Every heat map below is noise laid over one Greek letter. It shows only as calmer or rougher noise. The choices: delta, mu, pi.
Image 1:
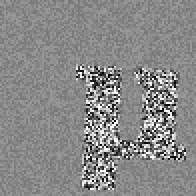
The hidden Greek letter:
mu
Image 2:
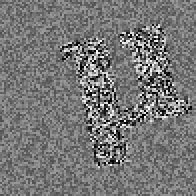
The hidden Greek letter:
mu
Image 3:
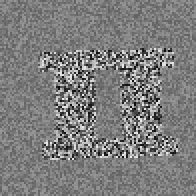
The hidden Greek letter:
pi
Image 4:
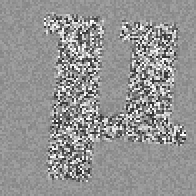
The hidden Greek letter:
mu
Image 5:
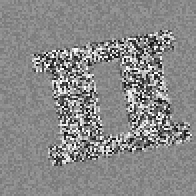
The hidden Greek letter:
pi
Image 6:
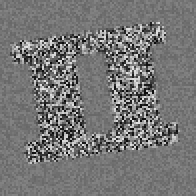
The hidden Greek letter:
pi
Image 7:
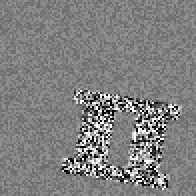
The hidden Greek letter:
pi
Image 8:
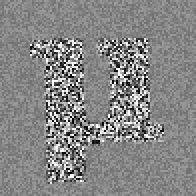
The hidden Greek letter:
mu
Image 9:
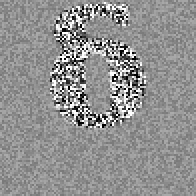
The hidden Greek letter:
delta
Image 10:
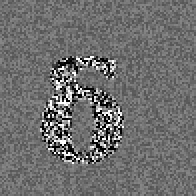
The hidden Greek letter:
delta
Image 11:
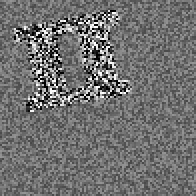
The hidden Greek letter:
pi
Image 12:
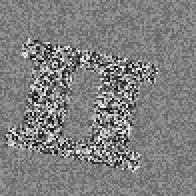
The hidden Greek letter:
pi
